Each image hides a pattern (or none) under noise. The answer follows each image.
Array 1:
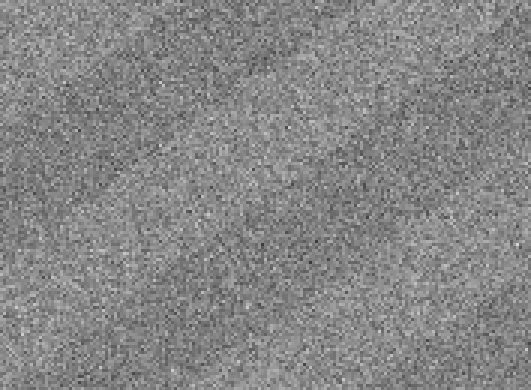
diagonal stripes
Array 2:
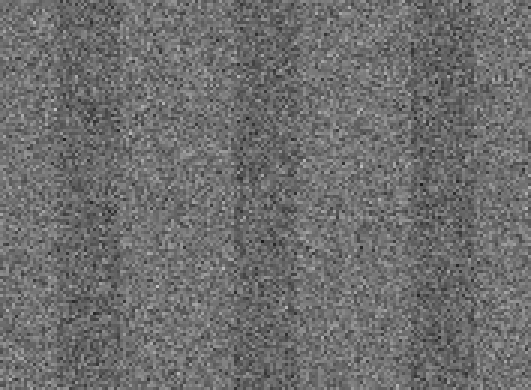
vertical stripes
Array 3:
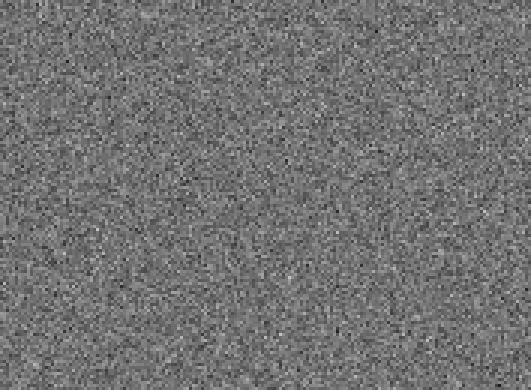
only noise
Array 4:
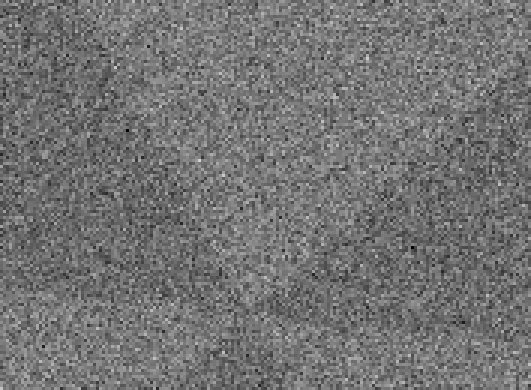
spokes from one point
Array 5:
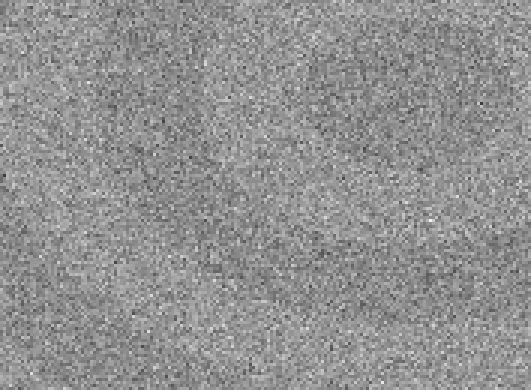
rings round one point
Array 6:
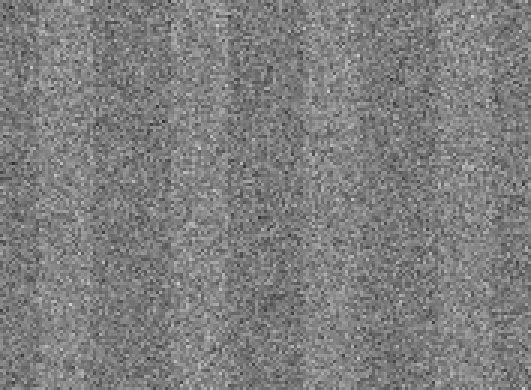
vertical stripes
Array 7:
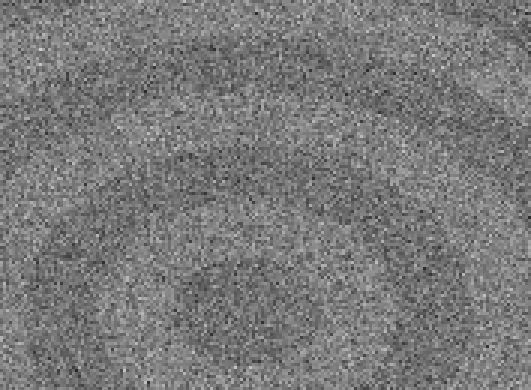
rings round one point
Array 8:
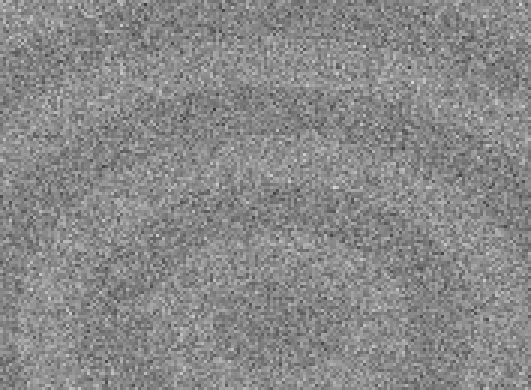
rings round one point
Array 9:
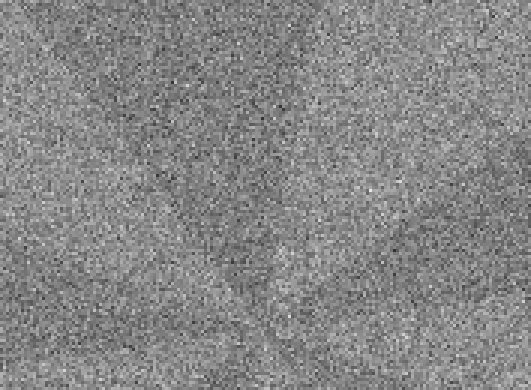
spokes from one point
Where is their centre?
bottom middle
